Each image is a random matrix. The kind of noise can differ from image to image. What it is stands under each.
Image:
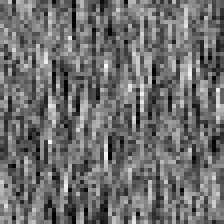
streaked along the columns
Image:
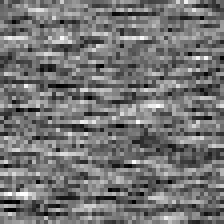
streaked along the rows
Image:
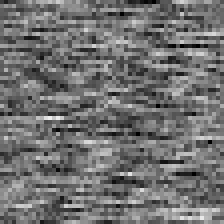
streaked along the rows
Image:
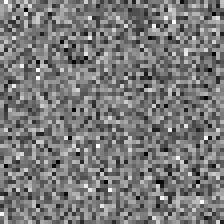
independent entries
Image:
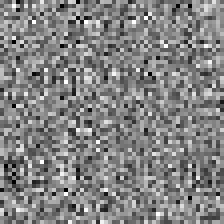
low rank plus noise
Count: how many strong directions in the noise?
two
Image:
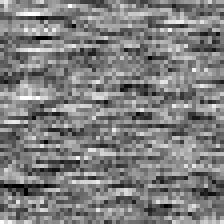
streaked along the rows
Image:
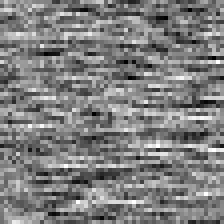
streaked along the rows
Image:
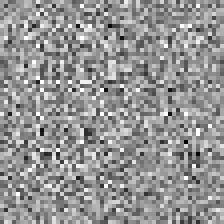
low rank plus noise
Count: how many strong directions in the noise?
three or four
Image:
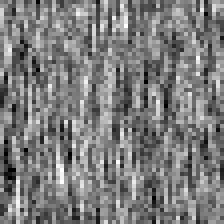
streaked along the columns
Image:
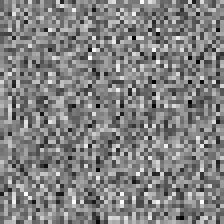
low rank plus noise
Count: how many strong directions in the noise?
five to eight
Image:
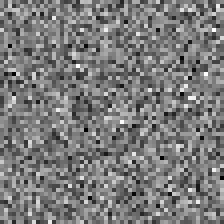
independent entries
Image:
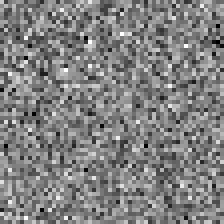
independent entries
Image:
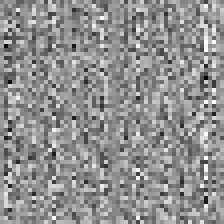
columns of uneven size
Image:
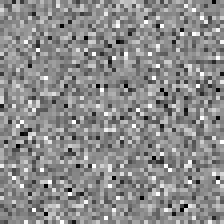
heavy tails
